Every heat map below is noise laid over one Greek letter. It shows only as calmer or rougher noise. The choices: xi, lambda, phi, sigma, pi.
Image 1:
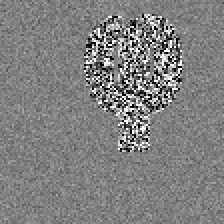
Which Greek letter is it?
phi
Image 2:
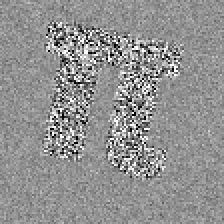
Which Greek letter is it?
pi
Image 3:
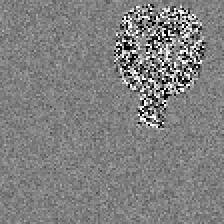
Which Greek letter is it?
phi
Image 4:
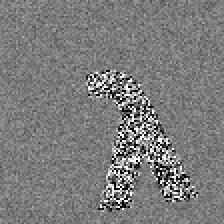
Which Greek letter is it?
lambda
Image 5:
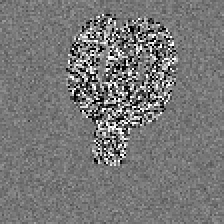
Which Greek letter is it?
phi
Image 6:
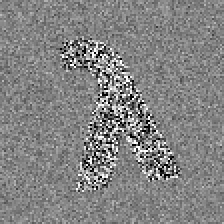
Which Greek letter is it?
lambda
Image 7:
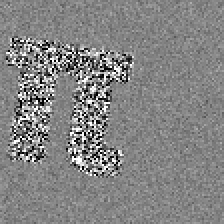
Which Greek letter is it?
pi
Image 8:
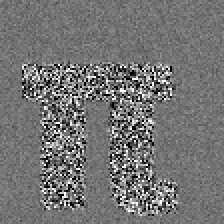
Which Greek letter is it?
pi
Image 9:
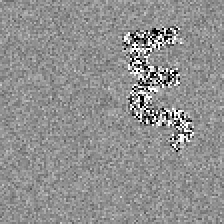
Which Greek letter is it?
xi
